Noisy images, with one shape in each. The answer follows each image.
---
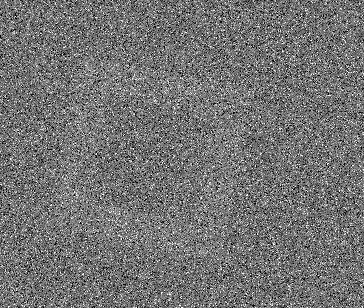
square frame
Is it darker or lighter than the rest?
lighter
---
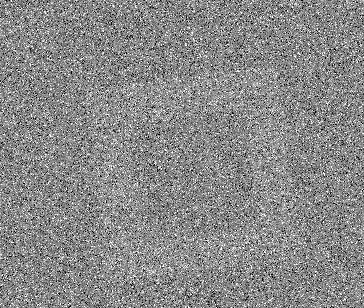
square frame
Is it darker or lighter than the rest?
lighter
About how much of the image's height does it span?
two thirds
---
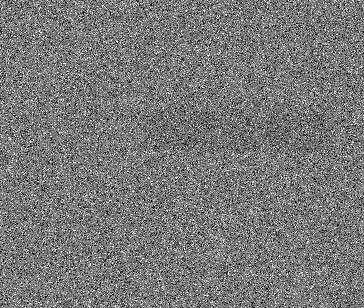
bar
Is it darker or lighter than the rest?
darker
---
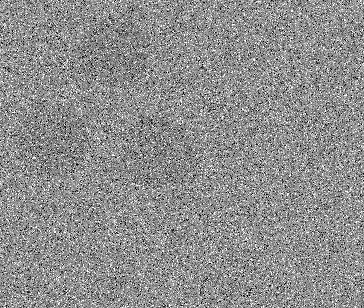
three dots
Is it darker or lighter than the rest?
darker
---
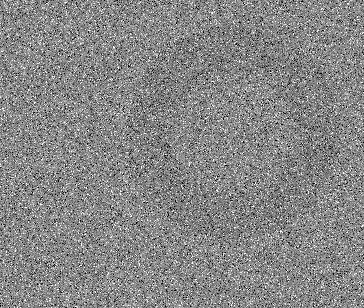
ring
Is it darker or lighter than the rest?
darker
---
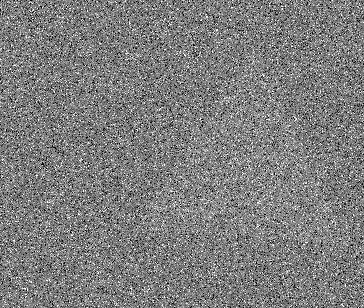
triangle
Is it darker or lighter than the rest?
lighter
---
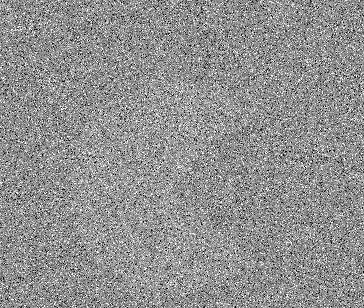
disc with a wedge cut out
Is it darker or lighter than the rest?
lighter
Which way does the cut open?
right
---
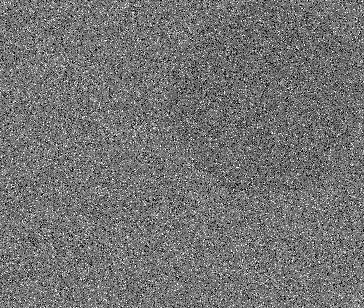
disc
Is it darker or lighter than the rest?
darker
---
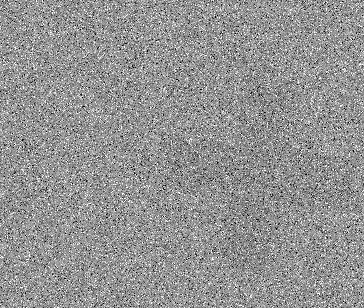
cross
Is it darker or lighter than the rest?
darker
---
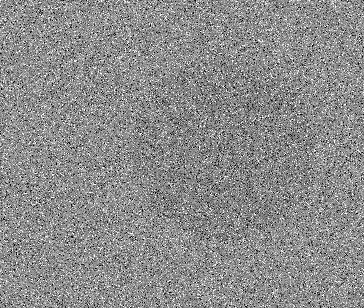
disc
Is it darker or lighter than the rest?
darker
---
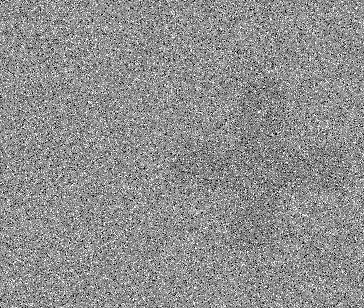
cross
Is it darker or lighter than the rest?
darker
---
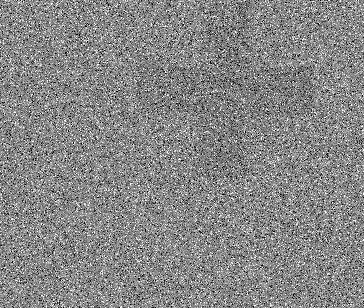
cross
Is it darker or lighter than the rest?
darker
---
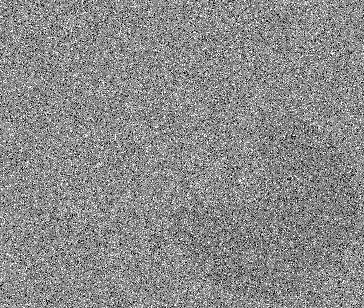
disc with a wedge cut out
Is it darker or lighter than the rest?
darker
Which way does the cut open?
up and left
